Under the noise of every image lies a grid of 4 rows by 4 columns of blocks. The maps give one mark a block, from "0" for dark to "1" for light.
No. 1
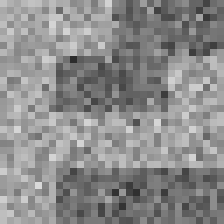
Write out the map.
1100
1001
1111
1000
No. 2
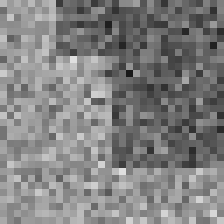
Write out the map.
1000
1100
1100
1111
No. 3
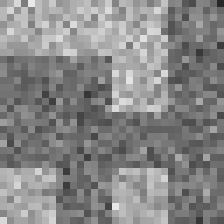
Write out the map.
1110
0010
0000
1010
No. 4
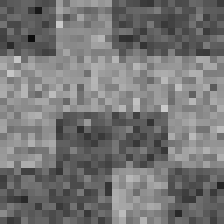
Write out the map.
0100
1111
1001
0010
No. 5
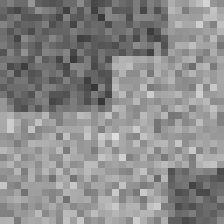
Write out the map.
0001
0011
1111
1110
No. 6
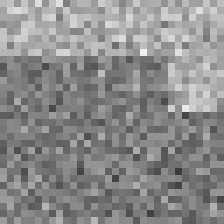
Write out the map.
1111
0001
0000
0000
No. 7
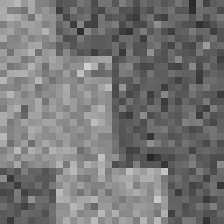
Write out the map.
1000
1100
1100
0110
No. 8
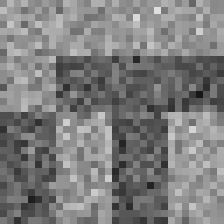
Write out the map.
1111
1000
0101
0101
